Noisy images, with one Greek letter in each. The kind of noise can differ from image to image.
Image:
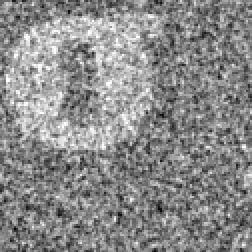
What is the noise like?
blotchy
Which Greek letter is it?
sigma
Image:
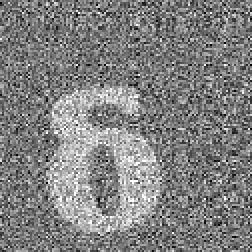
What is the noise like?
low rank plus noise
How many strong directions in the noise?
three or four
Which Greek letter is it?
delta
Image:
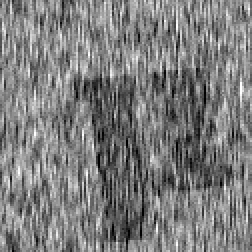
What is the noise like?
streaked along the columns
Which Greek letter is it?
mu
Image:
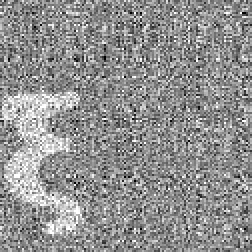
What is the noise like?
low rank plus noise
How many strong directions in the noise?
three or four
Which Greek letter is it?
xi
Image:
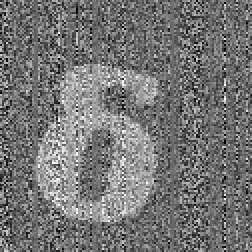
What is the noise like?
columns of uneven size
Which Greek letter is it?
delta
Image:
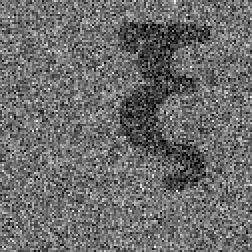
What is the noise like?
independent entries
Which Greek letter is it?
xi
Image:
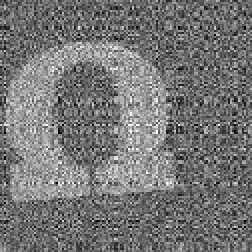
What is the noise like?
low rank plus noise
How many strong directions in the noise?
two
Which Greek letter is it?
omega
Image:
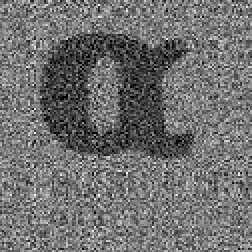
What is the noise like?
low rank plus noise
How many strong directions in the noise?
five to eight
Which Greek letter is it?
alpha
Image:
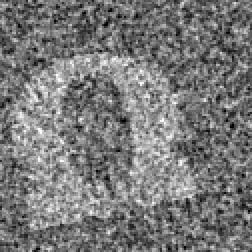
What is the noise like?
blotchy
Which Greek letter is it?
omega
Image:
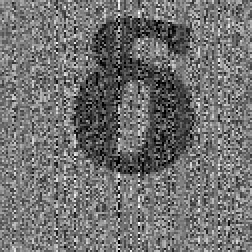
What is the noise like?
columns of uneven size
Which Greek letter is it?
delta
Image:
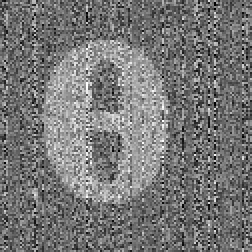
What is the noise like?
columns of uneven size
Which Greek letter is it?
theta
